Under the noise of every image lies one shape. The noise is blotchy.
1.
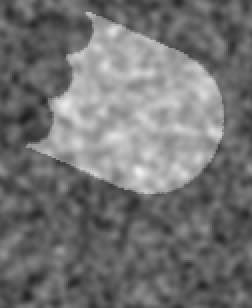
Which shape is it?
ghost
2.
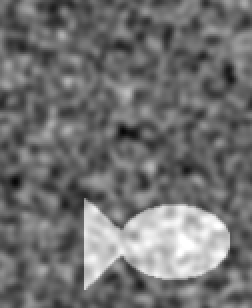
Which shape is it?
fish
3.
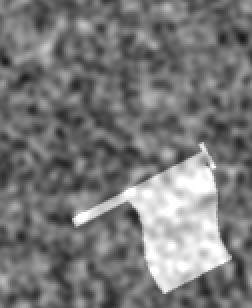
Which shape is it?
flag
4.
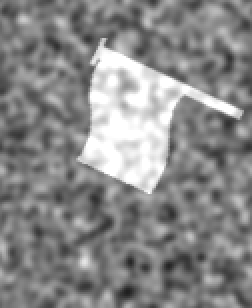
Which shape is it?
flag
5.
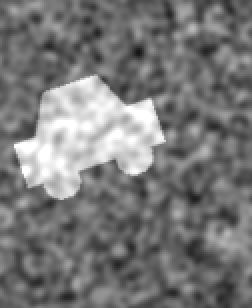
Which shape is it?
car
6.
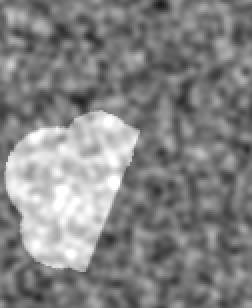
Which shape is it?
cloud
